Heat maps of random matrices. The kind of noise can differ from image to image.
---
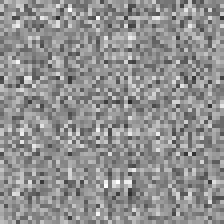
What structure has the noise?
low rank plus noise
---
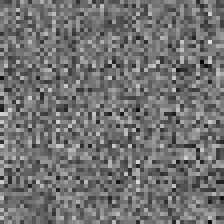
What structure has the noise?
low rank plus noise
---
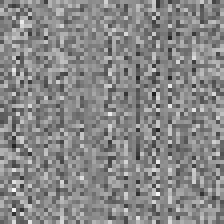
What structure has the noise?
columns of uneven size
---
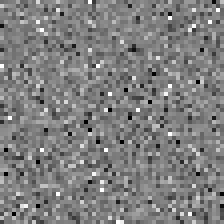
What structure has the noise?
heavy tails
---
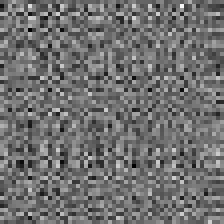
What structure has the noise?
low rank plus noise
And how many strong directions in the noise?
one
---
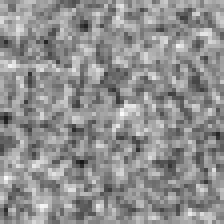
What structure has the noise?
blotchy
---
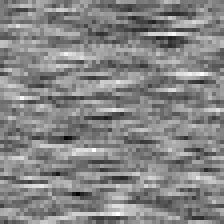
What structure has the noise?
streaked along the rows
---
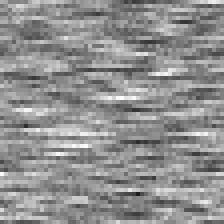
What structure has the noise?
streaked along the rows
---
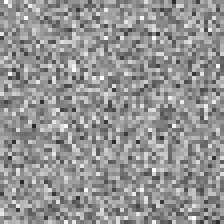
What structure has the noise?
independent entries
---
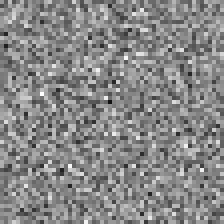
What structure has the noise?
independent entries
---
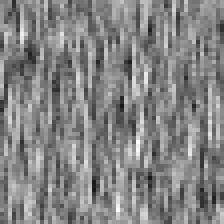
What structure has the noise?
streaked along the columns
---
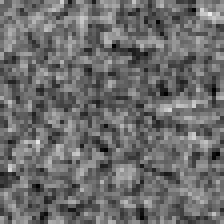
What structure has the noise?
blotchy
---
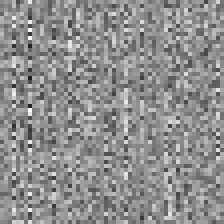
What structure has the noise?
columns of uneven size
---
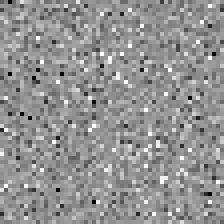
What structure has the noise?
heavy tails
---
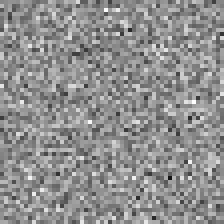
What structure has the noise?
independent entries
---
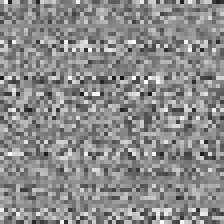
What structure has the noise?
rows of uneven size
